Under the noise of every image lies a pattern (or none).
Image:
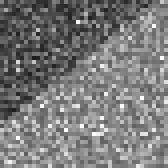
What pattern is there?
a sharp edge
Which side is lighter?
bottom right
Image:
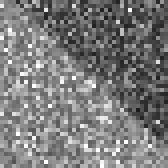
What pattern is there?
a sharp edge
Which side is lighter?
bottom left
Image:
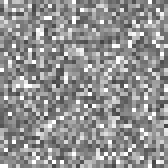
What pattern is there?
only noise
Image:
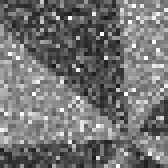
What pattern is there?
spokes from one point
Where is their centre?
bottom right
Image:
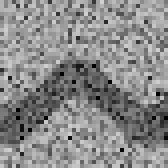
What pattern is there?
a wavy band
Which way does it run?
left to right
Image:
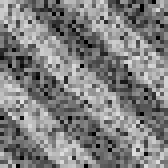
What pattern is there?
diagonal stripes
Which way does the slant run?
top left to bottom right
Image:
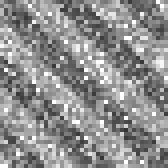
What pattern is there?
diagonal stripes
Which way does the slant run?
top left to bottom right
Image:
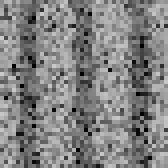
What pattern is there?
vertical stripes
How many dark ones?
3
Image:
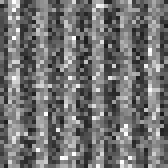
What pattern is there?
vertical stripes
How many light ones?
6
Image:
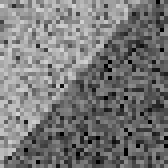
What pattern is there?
a sharp edge
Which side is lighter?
top left
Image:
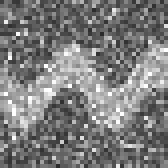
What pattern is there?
a wavy band
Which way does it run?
left to right
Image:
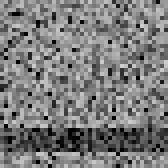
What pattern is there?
one horizontal stripe
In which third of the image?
bottom
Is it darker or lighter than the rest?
darker
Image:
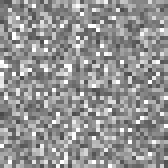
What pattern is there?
only noise
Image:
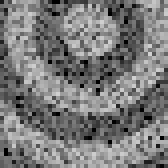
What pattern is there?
rings round one point
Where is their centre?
top middle
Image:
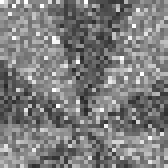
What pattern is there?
spokes from one point
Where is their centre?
bottom middle
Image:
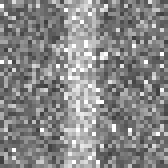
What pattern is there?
one vertical stripe
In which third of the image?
middle
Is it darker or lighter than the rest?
lighter
